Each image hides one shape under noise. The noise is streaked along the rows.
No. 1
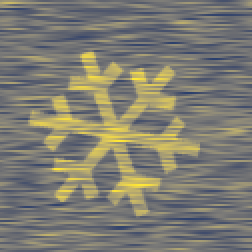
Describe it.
light snowflake
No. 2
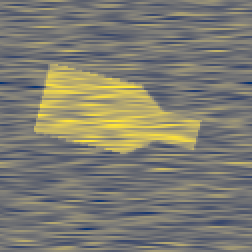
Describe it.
light bottle
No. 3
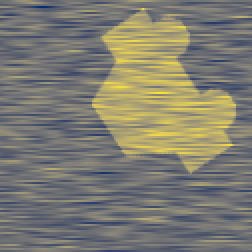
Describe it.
light car
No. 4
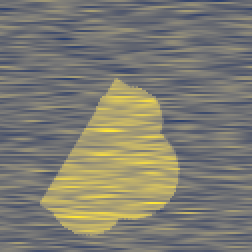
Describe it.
light cloud
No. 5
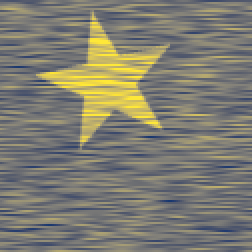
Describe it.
light star
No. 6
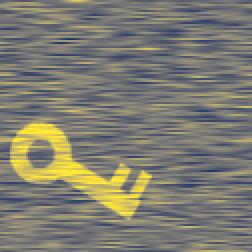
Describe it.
light key
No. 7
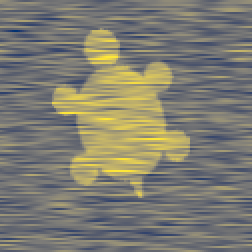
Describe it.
light turtle
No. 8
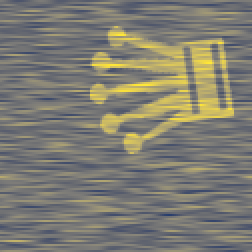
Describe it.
light chess queen
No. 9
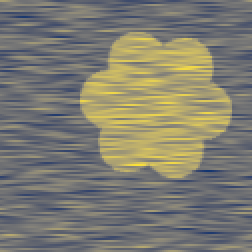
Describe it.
light flower
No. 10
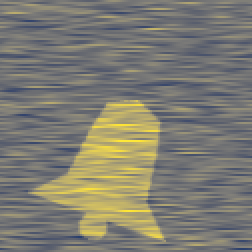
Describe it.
light bell
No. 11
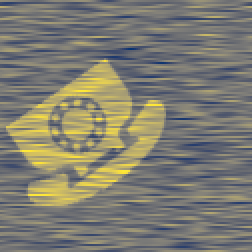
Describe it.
light telephone
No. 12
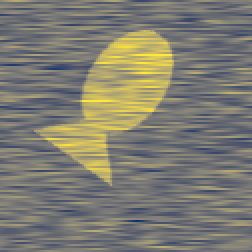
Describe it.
light fish
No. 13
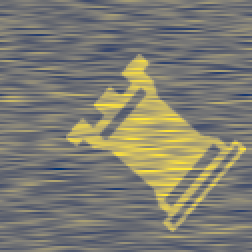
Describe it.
light chess rook
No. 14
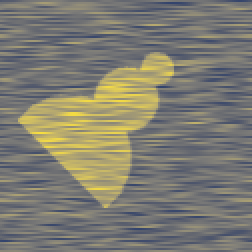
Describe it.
light chess pawn
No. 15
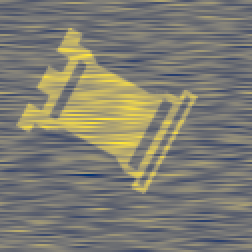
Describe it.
light chess rook
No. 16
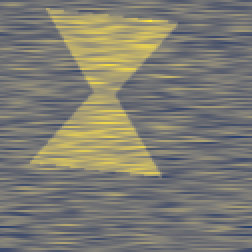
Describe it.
light bow tie
